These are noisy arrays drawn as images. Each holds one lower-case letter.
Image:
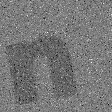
n
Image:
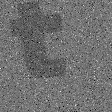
t
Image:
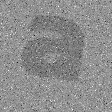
a
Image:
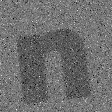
n
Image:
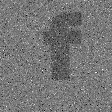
f
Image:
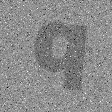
q
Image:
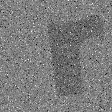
r
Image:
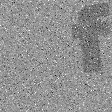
f
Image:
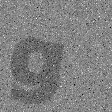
g
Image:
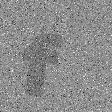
f
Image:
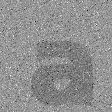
a
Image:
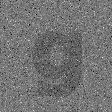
g
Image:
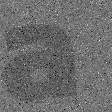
a
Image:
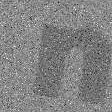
n
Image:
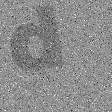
d
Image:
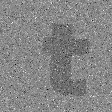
t
